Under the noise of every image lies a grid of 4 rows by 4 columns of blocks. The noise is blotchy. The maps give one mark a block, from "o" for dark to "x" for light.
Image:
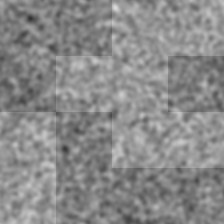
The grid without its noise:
o o x x
o x x o
x o x x
x o o o
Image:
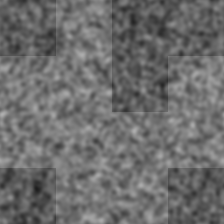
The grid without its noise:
o x o o
x x o x
x x x x
o x x o
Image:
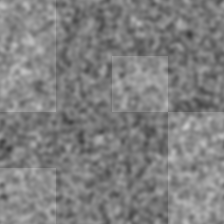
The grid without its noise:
x o o o
x o x o
o o o x
x o o x
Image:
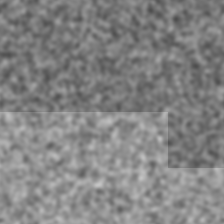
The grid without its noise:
o o o o
o o o o
x x x o
x x x x
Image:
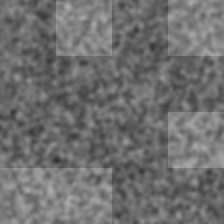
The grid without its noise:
o x o x
o o o o
o o o x
x x o o
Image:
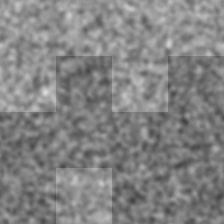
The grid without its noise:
x x x x
x o x o
o o o o
o x o o
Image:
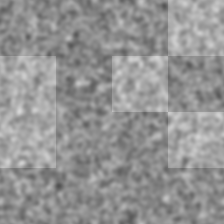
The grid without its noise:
o o o x
x o x o
x o o x
o o o o
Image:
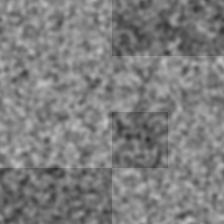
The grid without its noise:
x x o o
x x x x
x x o x
o o x x
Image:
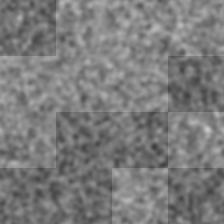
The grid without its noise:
o x x x
x x x o
x o o x
o o x o
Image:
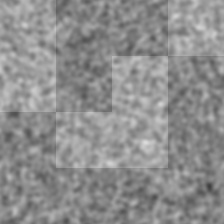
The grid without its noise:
x o o x
x o x o
o x x o
o o o o
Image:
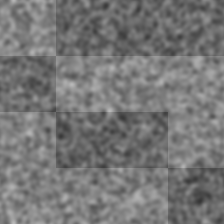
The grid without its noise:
x o o o
o x x x
x o o x
x x x o
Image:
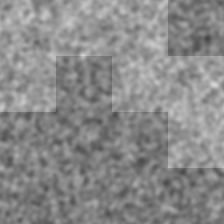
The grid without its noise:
x x x o
x o x x
o o o x
o o o o
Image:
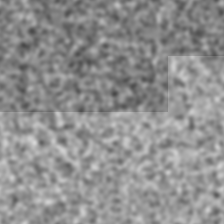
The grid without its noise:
o o o o
o o o x
x x x x
x x x x
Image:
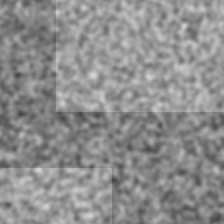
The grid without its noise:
o x x x
o x x x
o o o o
x x o o
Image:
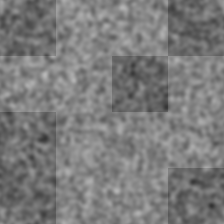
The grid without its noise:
o x x o
x x o x
o x x x
o x x o
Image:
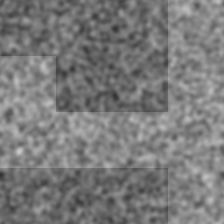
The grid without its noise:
o o o x
x o o x
x x x x
o o o x
